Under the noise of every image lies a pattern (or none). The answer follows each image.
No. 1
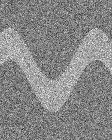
a wavy band
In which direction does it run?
left to right
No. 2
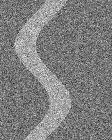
a wavy band
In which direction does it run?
top to bottom
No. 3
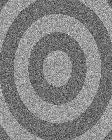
rings round one point
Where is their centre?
centre
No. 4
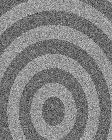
rings round one point
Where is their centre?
bottom middle
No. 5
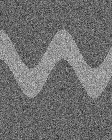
a wavy band
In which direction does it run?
left to right
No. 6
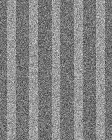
vertical stripes
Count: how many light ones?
5
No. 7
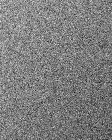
a smooth slope
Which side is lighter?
top left
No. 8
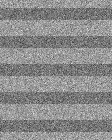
horizontal stripes
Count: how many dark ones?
5
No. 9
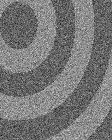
rings round one point
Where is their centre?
top left
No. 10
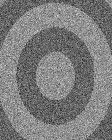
rings round one point
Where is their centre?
centre
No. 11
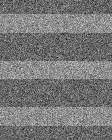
horizontal stripes
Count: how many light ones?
3
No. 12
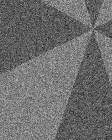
spokes from one point
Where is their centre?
top right
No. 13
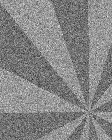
spokes from one point
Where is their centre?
bottom right
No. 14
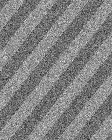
diagonal stripes
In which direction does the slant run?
bottom left to top right
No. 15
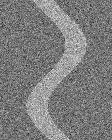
a wavy band
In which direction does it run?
top to bottom
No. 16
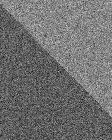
a sharp edge
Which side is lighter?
top right
